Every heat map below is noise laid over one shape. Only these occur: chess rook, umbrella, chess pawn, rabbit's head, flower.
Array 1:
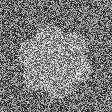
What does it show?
light flower
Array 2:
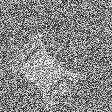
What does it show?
light chess rook
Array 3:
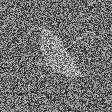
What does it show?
light umbrella
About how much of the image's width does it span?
half
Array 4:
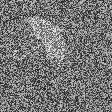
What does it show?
light umbrella
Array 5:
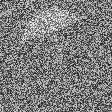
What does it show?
light umbrella
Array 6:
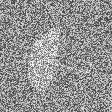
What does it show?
light umbrella
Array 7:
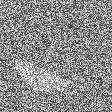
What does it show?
light umbrella
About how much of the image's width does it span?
half
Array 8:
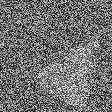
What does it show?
light chess pawn
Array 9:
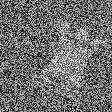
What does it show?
light chess rook
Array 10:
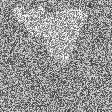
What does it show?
light chess pawn
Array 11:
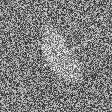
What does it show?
light umbrella
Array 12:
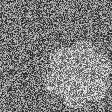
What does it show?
light flower
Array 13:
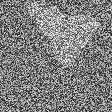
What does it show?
light chess pawn
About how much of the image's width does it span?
two thirds
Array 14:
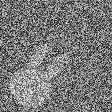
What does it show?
light rabbit's head
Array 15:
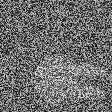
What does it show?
light rabbit's head
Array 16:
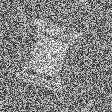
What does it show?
light chess rook
